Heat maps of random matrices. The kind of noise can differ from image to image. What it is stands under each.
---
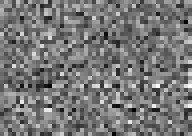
low rank plus noise
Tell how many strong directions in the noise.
one
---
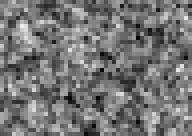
blotchy
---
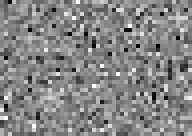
heavy tails
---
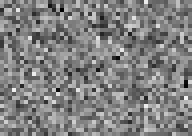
independent entries
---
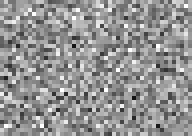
independent entries
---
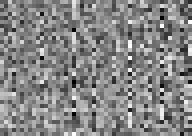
columns of uneven size
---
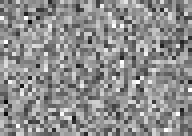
independent entries
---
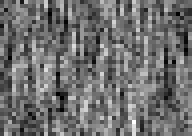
streaked along the columns
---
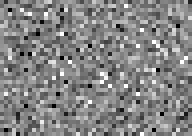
heavy tails
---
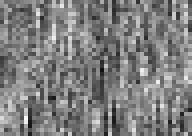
streaked along the columns
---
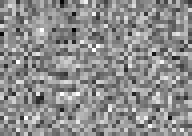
low rank plus noise
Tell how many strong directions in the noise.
two
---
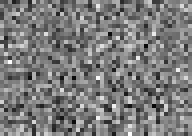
low rank plus noise
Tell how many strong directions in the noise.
two
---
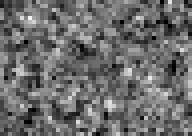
blotchy
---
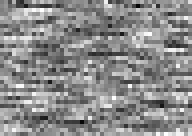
streaked along the rows
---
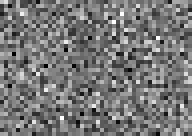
independent entries
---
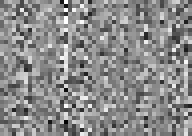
columns of uneven size
